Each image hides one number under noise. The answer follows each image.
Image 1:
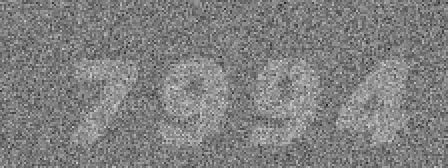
7994
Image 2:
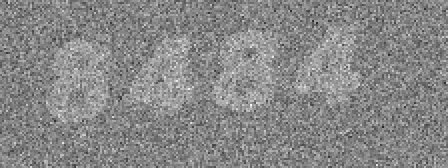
8484
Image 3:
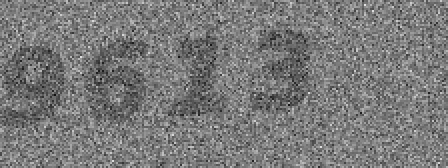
9613
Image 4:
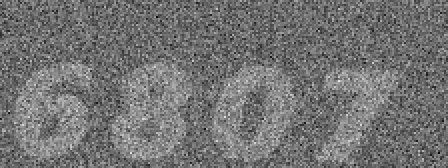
6807
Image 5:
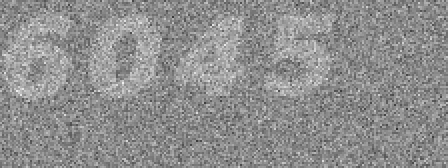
6045
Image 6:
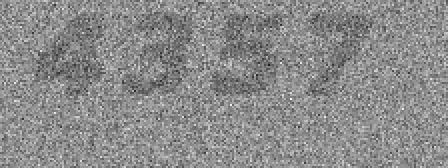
4357
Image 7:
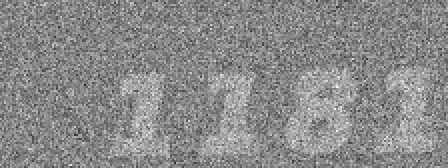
1181
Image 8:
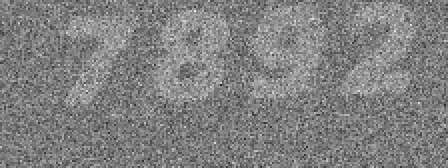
7892
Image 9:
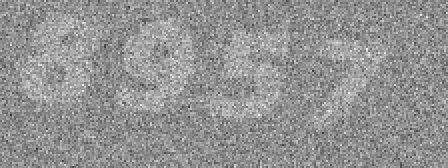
8957
